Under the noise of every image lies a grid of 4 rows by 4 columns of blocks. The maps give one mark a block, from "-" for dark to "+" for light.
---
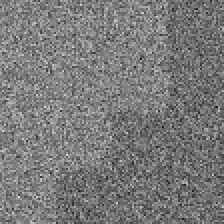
+++-
+++-
++--
+---
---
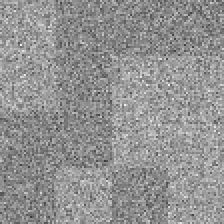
+---
+-++
--++
-+-+
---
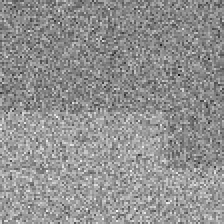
----
----
+++-
++++
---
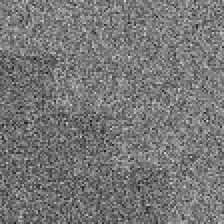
++++
-+++
--++
---+
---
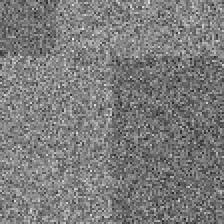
-+++
++--
++--
++--
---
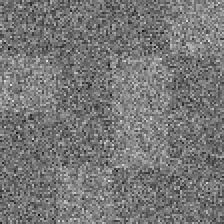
---+
+-+-
--+-
-+--
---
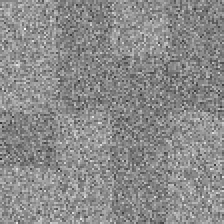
+-+-
+---
-+-+
++-+
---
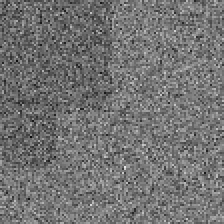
--++
--++
-+++
++++
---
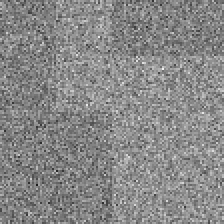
-+--
-+++
--++
--++
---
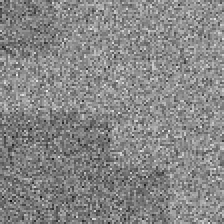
-+++
++++
--++
---+
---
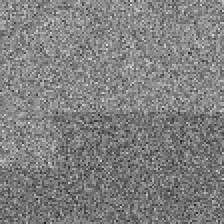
++++
++++
+---
----
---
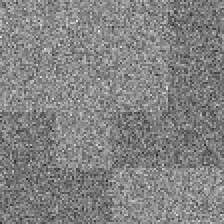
+++-
+++-
-+--
--++
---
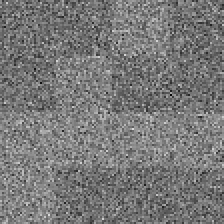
--+-
-+--
++++
+---
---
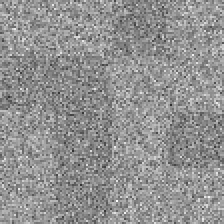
++-+
--++
+-+-
+-++
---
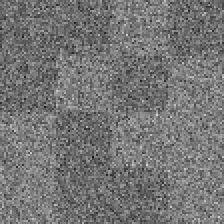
--+-
-+-+
+-++
+--+
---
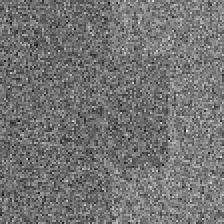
--++
---+
---+
--++
